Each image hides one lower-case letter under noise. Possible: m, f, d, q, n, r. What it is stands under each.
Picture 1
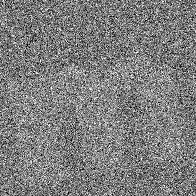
m
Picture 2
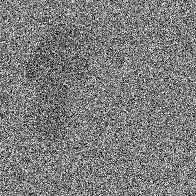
f
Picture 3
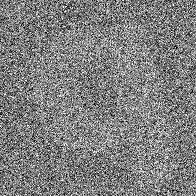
q
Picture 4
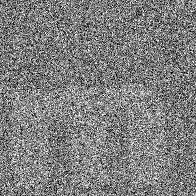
m
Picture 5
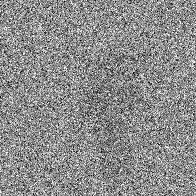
f
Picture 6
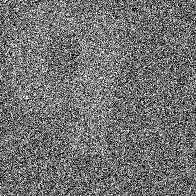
q
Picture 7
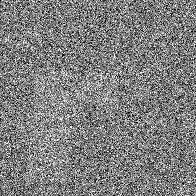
r
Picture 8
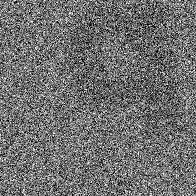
q
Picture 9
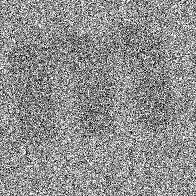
m
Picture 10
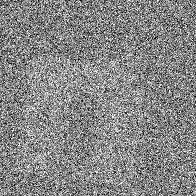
n
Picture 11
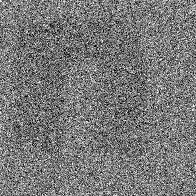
n
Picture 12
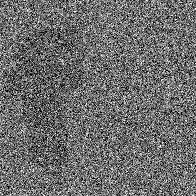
f
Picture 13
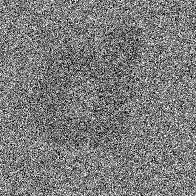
d
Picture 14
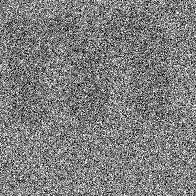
m
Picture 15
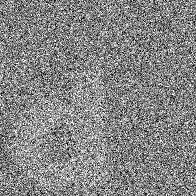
d
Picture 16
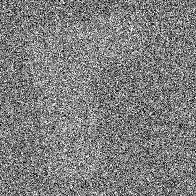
r
